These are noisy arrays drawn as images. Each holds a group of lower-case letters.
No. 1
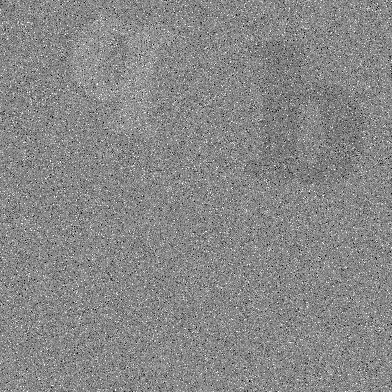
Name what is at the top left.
q
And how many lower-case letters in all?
2
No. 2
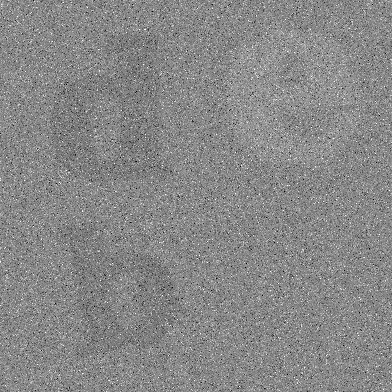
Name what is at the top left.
d
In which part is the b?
bottom left
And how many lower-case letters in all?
3
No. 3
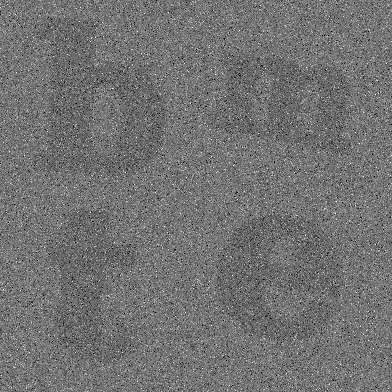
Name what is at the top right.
m
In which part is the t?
bottom left
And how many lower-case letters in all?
4
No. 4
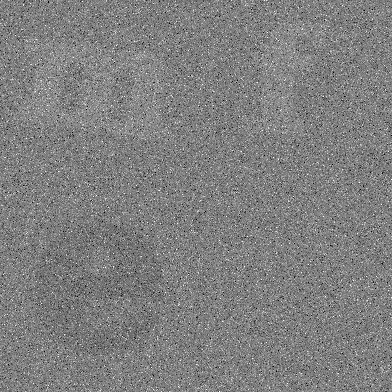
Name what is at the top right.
f
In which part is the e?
bottom left
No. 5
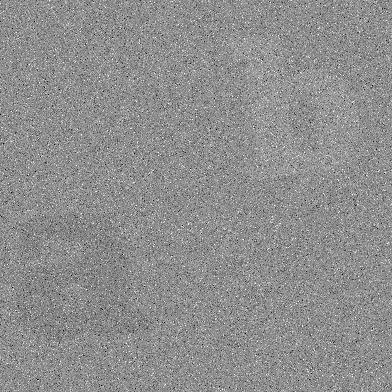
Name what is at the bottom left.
a
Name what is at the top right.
b
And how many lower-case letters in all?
2
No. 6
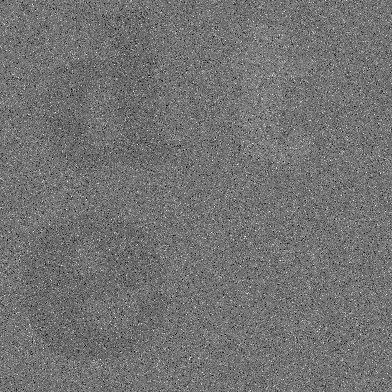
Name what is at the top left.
d
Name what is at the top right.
t
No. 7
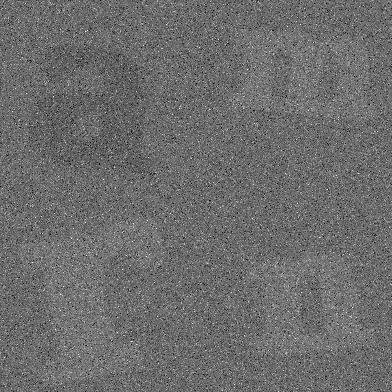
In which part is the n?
bottom right
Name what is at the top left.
a
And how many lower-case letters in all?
4
